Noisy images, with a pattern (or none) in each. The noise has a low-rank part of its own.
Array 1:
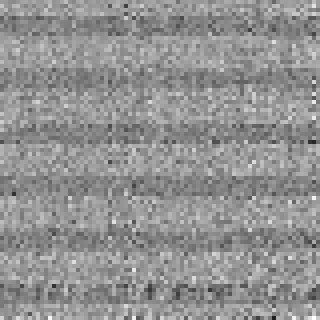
horizontal stripes
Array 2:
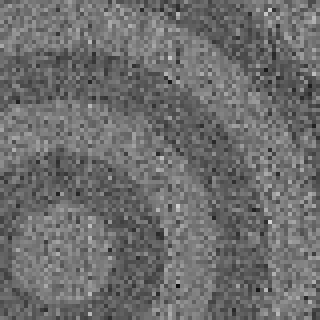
rings round one point
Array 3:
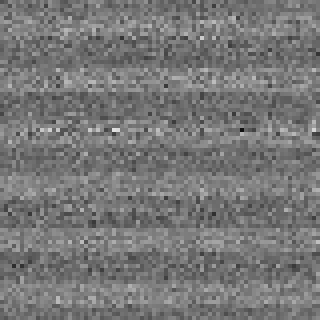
horizontal stripes
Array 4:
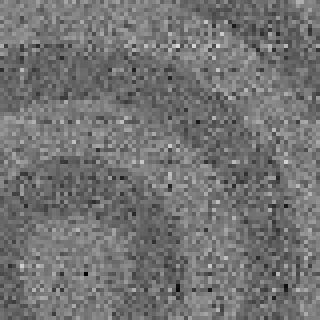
rings round one point
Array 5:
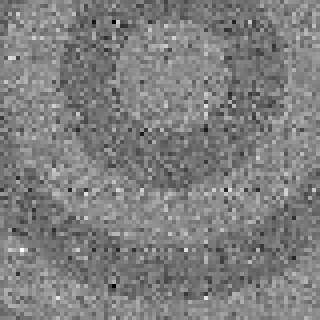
rings round one point
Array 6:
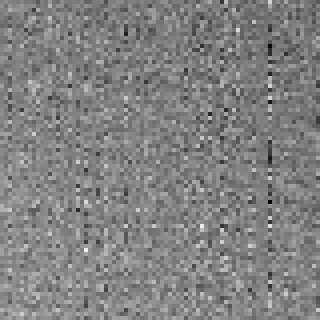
a smooth slope
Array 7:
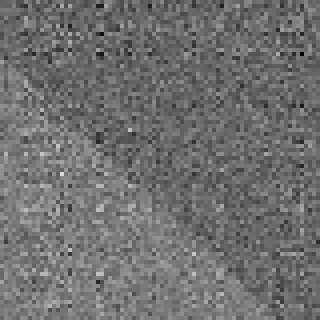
a sharp edge
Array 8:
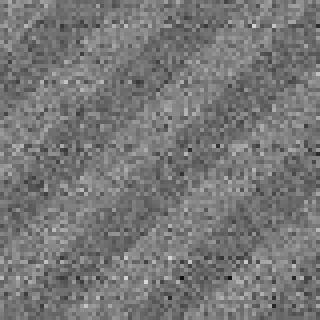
diagonal stripes
